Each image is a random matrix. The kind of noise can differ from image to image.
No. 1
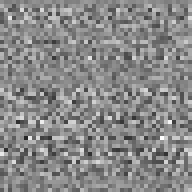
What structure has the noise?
rows of uneven size
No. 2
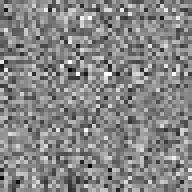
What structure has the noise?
low rank plus noise
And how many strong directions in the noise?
five to eight
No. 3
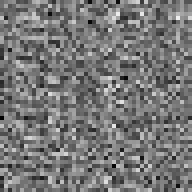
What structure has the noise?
low rank plus noise
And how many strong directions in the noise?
five to eight
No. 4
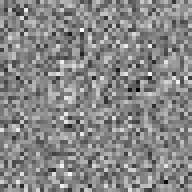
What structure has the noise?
low rank plus noise
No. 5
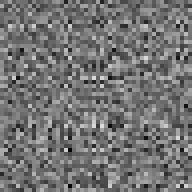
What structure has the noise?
low rank plus noise
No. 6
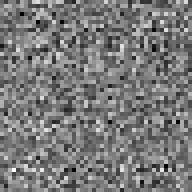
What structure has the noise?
low rank plus noise
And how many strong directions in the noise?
five to eight
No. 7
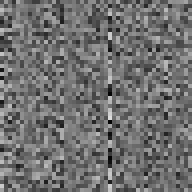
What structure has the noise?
columns of uneven size
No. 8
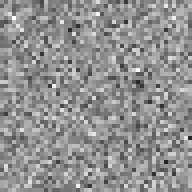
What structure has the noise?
independent entries
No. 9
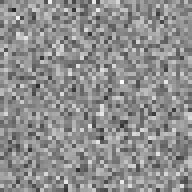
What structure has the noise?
independent entries
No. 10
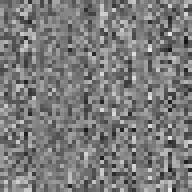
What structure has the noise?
columns of uneven size
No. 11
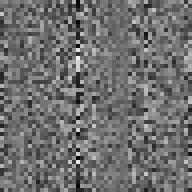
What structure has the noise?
columns of uneven size
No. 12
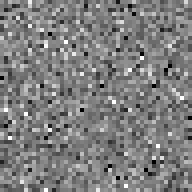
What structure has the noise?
heavy tails
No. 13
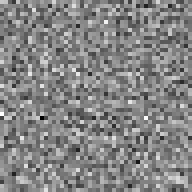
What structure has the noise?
low rank plus noise
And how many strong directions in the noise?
five to eight
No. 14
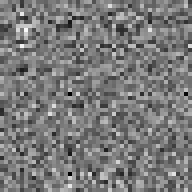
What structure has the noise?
low rank plus noise
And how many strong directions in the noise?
three or four
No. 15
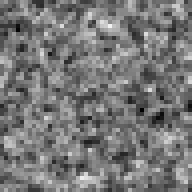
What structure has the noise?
blotchy
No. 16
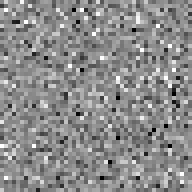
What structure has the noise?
heavy tails
